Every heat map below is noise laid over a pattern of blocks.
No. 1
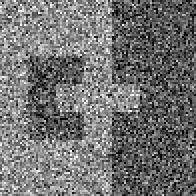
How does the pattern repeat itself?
top and bottom mirror each other
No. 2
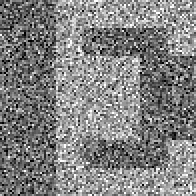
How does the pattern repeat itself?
top and bottom mirror each other
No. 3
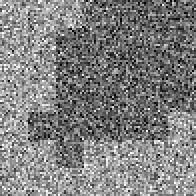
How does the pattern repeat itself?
mirrored about the diagonal from the bottom left
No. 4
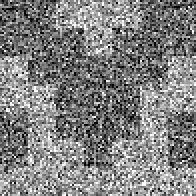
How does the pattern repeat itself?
left and right mirror each other
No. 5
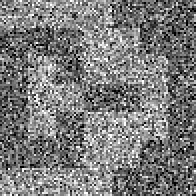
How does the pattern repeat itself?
top and bottom mirror each other
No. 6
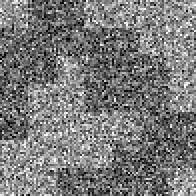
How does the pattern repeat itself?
mirrored about the diagonal from the bottom left
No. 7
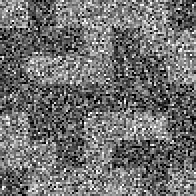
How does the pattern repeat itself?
the same after a half turn
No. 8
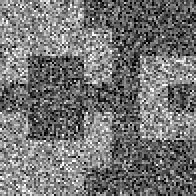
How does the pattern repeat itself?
top and bottom mirror each other
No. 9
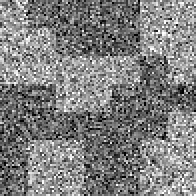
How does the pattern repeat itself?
no symmetry
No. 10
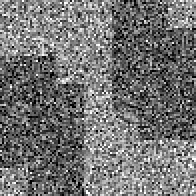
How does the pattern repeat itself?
the same after a half turn
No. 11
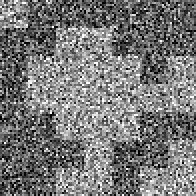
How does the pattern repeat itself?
mirrored about the diagonal from the top left
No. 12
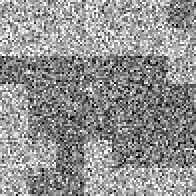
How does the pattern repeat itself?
no symmetry
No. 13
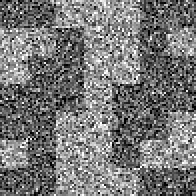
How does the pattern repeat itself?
the same after a half turn
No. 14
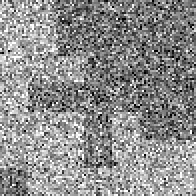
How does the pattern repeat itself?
mirrored about the diagonal from the bottom left
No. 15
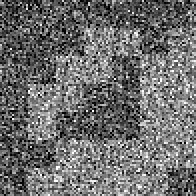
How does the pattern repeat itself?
mirrored about the diagonal from the top left
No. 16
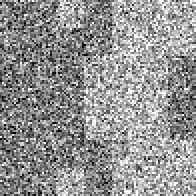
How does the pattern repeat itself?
top and bottom mirror each other
